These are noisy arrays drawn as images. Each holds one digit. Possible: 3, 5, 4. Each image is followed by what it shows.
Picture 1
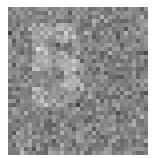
5
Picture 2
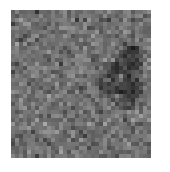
4
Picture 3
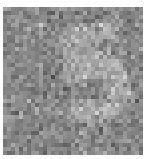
5
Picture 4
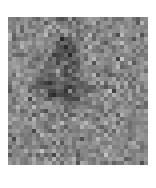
4
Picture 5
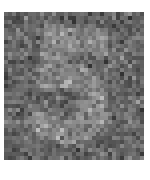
5
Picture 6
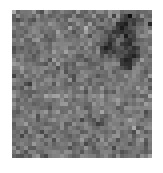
4
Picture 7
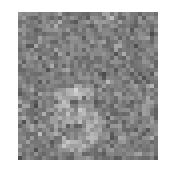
5
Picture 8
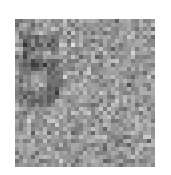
5
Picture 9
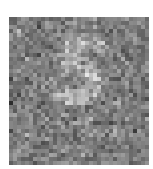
5
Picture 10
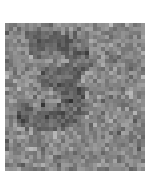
3
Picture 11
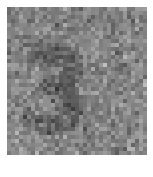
3
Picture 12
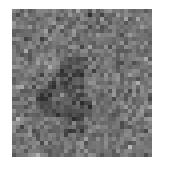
4
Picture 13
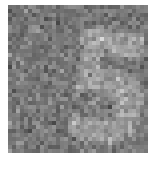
5
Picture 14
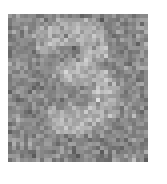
3
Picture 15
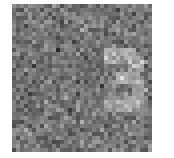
3
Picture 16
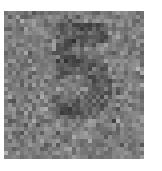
5
